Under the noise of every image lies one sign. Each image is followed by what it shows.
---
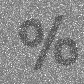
percent sign
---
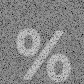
percent sign
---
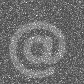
at sign
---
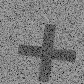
plus sign
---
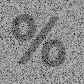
percent sign
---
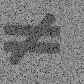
not-equal sign
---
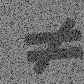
not-equal sign
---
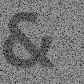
ampersand
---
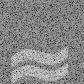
approximately sign
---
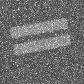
equals sign
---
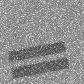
equals sign
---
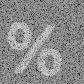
percent sign
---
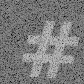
hash sign
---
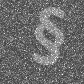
section sign
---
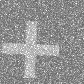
plus sign
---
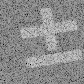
plus-minus sign
